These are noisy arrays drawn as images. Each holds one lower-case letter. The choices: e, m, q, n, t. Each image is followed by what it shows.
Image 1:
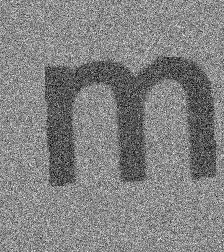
dark m
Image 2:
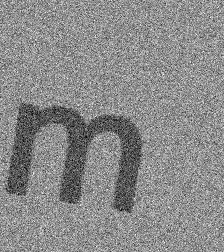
dark m
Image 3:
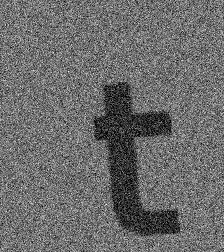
dark t
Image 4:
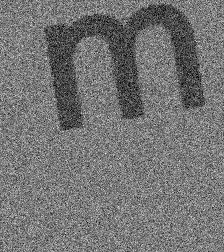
dark m
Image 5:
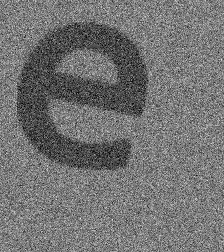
dark e
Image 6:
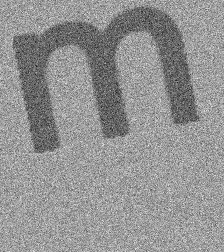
dark m
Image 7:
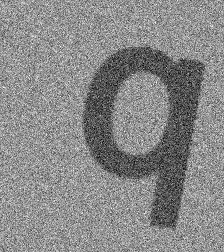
dark q
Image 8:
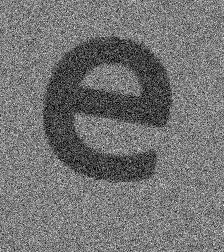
dark e
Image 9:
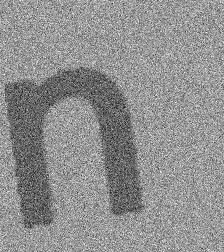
dark n
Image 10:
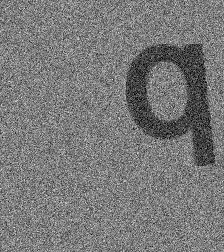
dark q
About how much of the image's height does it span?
half
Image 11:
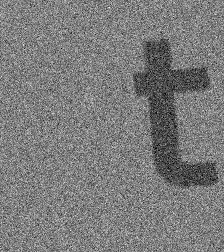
dark t
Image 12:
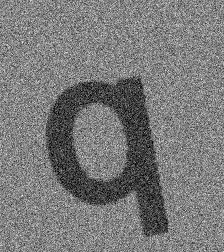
dark q
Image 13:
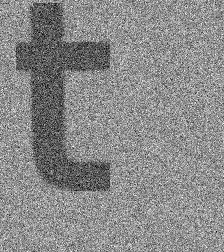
dark t
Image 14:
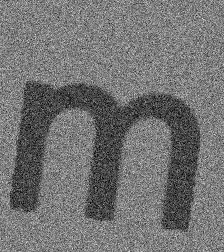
dark m
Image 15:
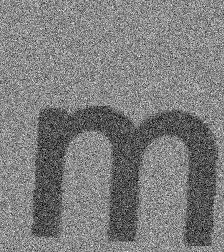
dark m
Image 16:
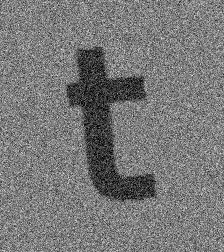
dark t
